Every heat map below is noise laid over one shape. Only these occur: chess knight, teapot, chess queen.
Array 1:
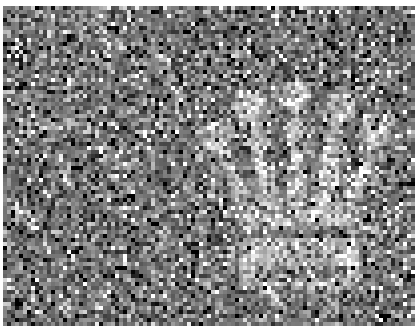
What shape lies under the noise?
chess queen
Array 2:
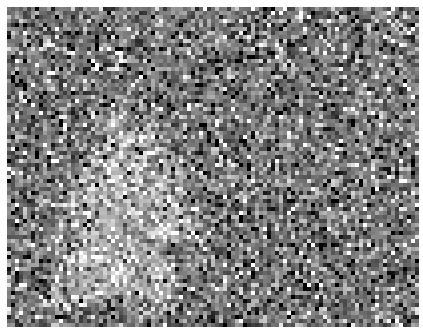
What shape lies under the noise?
chess knight
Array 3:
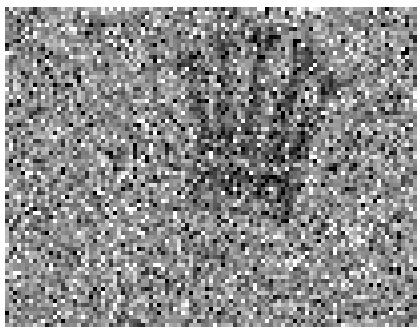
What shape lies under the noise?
chess queen
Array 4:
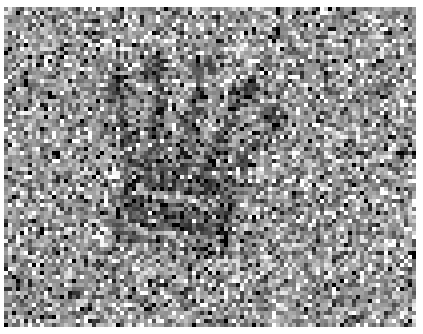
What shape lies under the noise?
chess queen
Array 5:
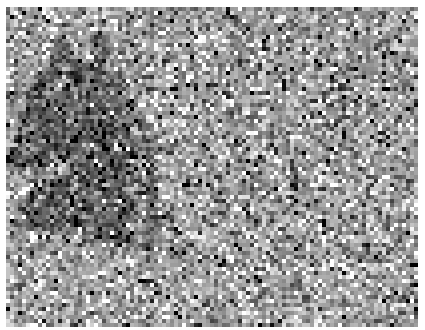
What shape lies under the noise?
chess knight
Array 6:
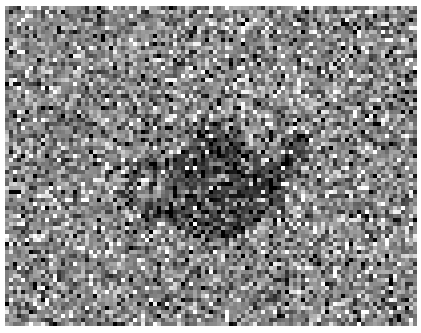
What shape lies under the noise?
teapot
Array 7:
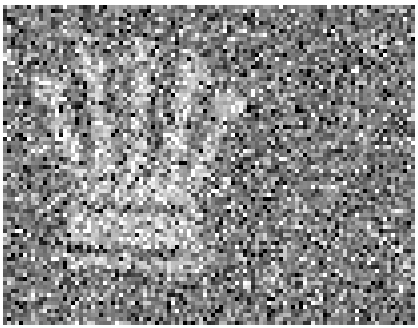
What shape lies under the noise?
chess queen
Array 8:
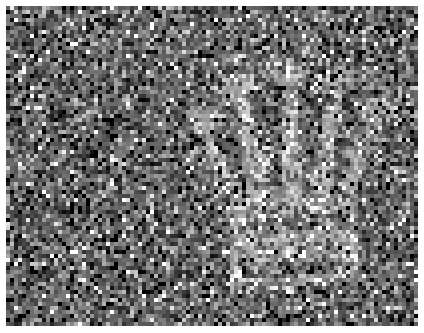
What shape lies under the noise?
chess queen
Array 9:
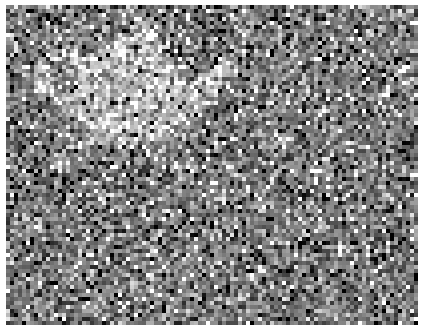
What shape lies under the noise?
teapot
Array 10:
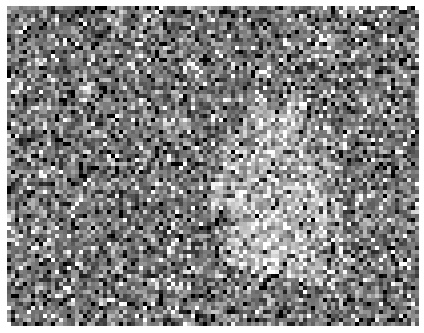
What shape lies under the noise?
chess knight
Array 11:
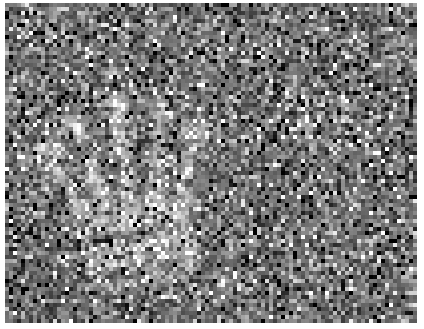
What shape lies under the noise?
chess queen
